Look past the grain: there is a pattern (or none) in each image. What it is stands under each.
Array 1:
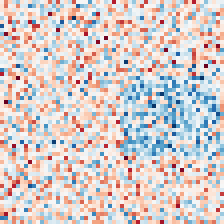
one block
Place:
middle right
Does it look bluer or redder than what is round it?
bluer
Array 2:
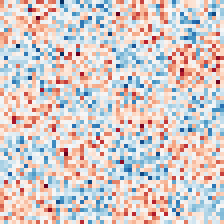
a checkerboard
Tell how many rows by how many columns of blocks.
5 by 4
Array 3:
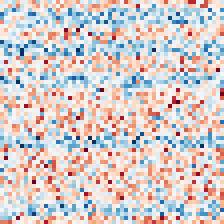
bands of rows
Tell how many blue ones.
5
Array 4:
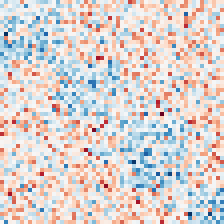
blocks along the diagonal
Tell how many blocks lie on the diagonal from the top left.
4
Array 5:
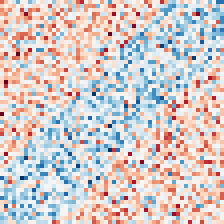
a diagonal band
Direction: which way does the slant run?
bottom left to top right
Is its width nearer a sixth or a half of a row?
a half
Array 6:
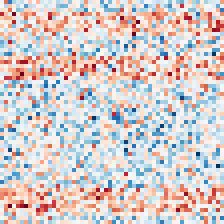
bands of rows
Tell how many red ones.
3
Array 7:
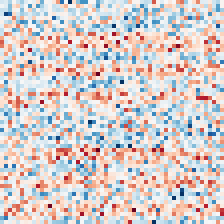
bands of rows
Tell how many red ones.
6
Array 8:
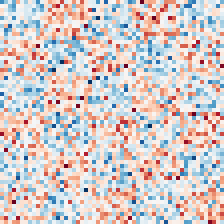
a checkerboard
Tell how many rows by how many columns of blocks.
6 by 5
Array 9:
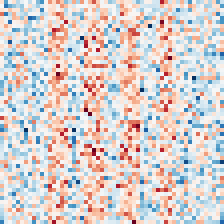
bands of columns
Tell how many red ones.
4
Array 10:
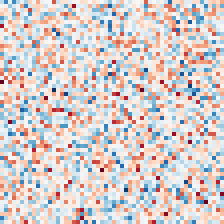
only noise
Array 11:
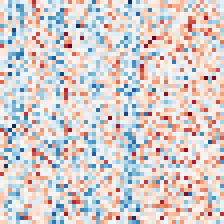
bands of columns
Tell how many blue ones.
4
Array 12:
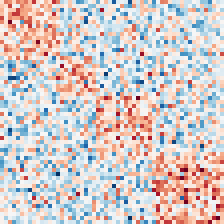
blocks along the diagonal
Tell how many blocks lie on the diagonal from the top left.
4
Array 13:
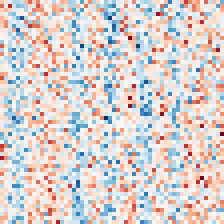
bands of columns
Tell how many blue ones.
5
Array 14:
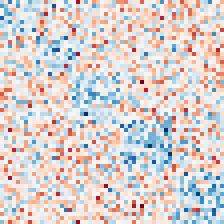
blocks along the diagonal
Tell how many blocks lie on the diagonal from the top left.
5
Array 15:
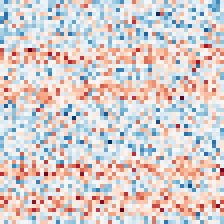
bands of rows
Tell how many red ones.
4
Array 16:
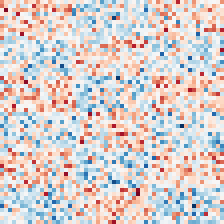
a checkerboard
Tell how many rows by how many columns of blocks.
6 by 3
